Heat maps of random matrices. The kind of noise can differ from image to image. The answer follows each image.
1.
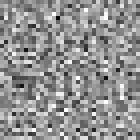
low rank plus noise
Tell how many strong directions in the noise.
one
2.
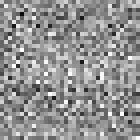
low rank plus noise
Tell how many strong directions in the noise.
five to eight
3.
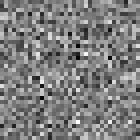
low rank plus noise
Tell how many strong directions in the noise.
three or four
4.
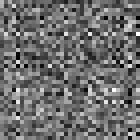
low rank plus noise
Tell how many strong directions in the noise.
one
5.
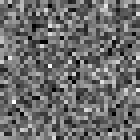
independent entries
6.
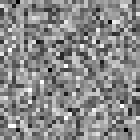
independent entries
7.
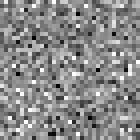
heavy tails
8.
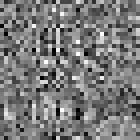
low rank plus noise
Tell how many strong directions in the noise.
one
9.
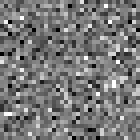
heavy tails
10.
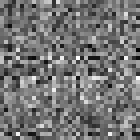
low rank plus noise
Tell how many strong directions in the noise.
one
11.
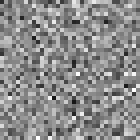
low rank plus noise
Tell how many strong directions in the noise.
five to eight
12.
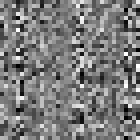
columns of uneven size
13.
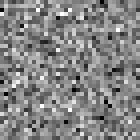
independent entries
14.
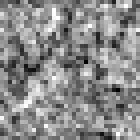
blotchy
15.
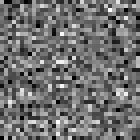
low rank plus noise
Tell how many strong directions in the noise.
five to eight
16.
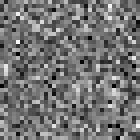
low rank plus noise
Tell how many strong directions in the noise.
five to eight
